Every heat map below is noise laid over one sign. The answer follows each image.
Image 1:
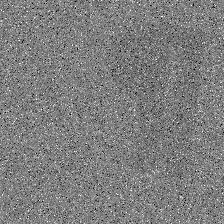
pilcrow
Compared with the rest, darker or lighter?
darker
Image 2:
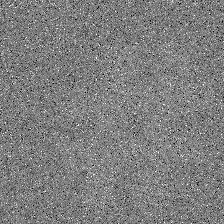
hash sign
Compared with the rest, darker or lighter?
lighter
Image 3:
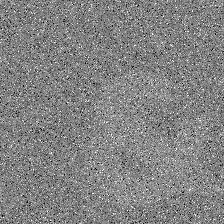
ampersand
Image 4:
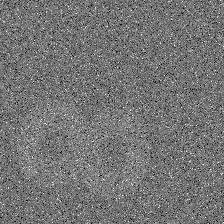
infinity sign
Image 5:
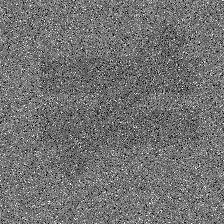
not-equal sign
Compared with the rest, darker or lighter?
darker
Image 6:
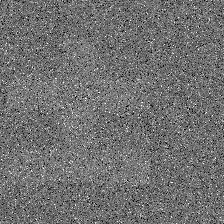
plus-minus sign
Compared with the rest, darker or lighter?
lighter
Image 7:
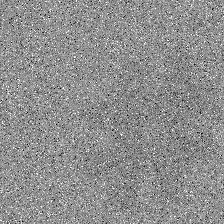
hash sign
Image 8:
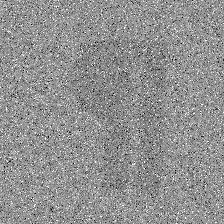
pilcrow
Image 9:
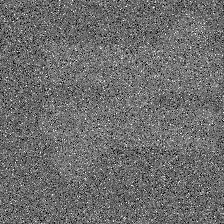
not-equal sign
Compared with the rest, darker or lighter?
lighter
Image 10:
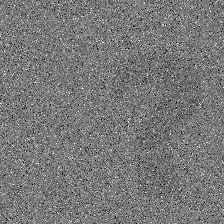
question mark
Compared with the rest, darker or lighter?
darker
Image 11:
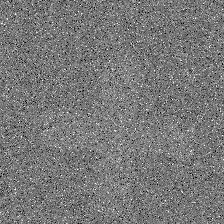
plus sign
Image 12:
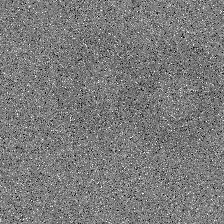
infinity sign
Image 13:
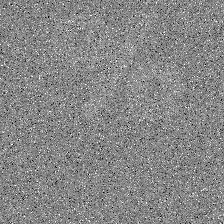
percent sign
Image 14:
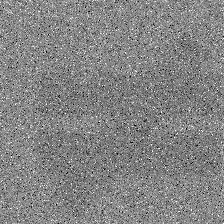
not-equal sign
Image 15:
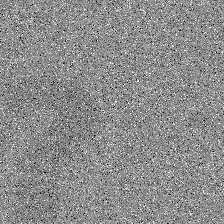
question mark
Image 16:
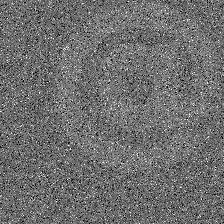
at sign
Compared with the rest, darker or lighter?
lighter
